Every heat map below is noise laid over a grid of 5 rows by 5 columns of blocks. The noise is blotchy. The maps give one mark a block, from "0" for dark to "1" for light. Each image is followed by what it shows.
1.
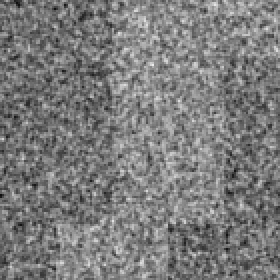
0 0 1 1 1
0 0 1 1 0
0 0 1 1 0
0 0 1 1 0
0 1 1 0 0
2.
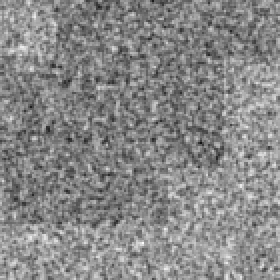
1 0 0 0 0
0 0 0 0 1
0 0 0 0 1
0 0 0 1 1
1 1 1 1 1
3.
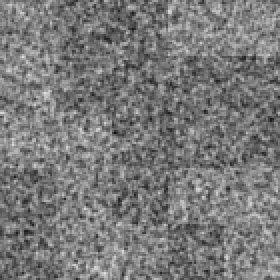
1 0 0 1 1
1 0 0 0 0
1 1 0 0 0
0 1 0 1 1
0 1 1 0 1
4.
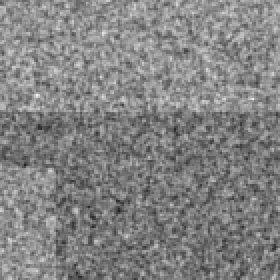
1 1 1 1 1
1 1 1 1 1
0 0 0 0 0
1 0 0 0 0
1 0 0 0 0
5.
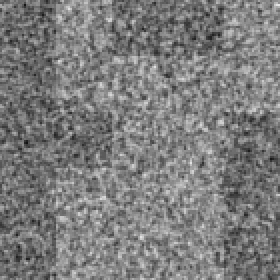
0 1 0 0 1
0 1 1 1 1
0 0 1 1 0
0 1 1 1 0
0 1 1 1 0
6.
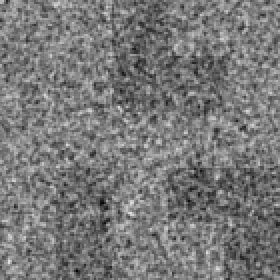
1 1 0 1 1
1 1 0 0 1
1 1 1 1 1
1 0 1 0 0
1 0 1 1 0
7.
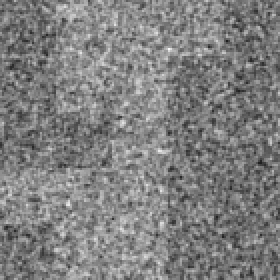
0 1 1 1 0
0 1 1 0 0
0 0 1 0 0
1 1 1 0 0
0 1 1 0 0
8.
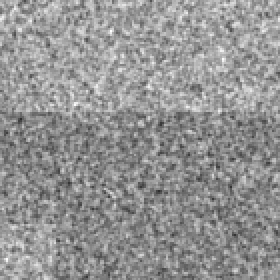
1 1 1 1 1
1 1 1 1 1
0 0 0 0 0
0 0 0 0 0
1 0 0 0 0
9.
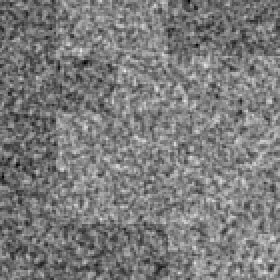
0 1 1 0 0
0 0 1 1 1
0 1 1 1 1
0 1 1 1 1
0 0 0 1 1
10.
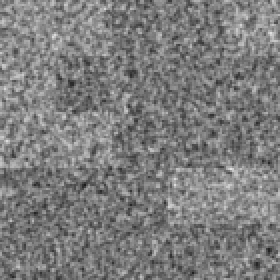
1 1 0 0 1
1 0 0 0 0
1 1 0 0 0
0 0 0 1 1
0 0 0 0 0
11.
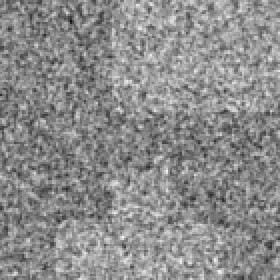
0 0 1 1 1
0 0 1 1 1
0 0 0 0 0
0 0 1 0 0
0 1 1 1 0
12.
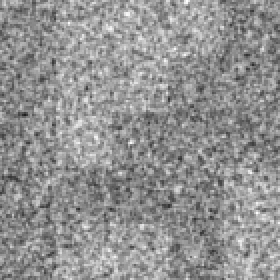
0 1 1 1 0
0 1 1 0 0
0 1 0 0 0
0 0 0 0 1
0 1 1 0 1
